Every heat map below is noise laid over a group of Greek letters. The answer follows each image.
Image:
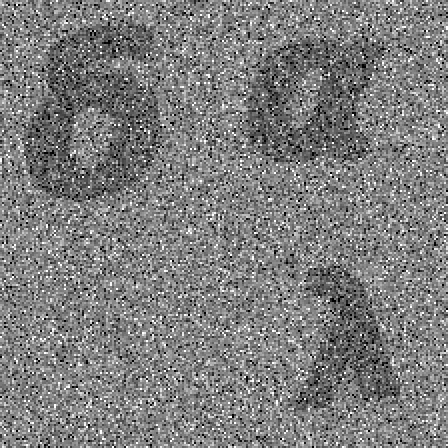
top left: delta; top right: alpha; bottom right: lambda
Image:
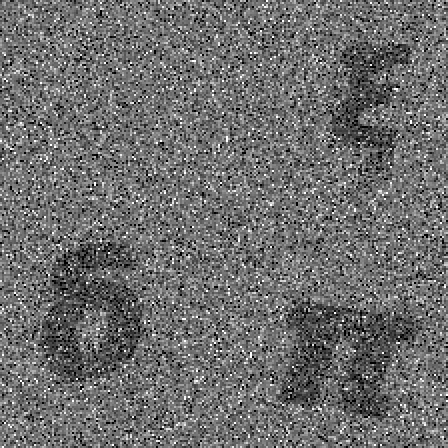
top right: xi; bottom left: delta; bottom right: pi
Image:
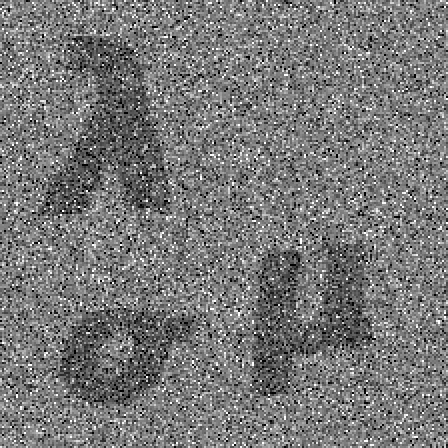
top left: lambda; bottom left: sigma; bottom right: mu
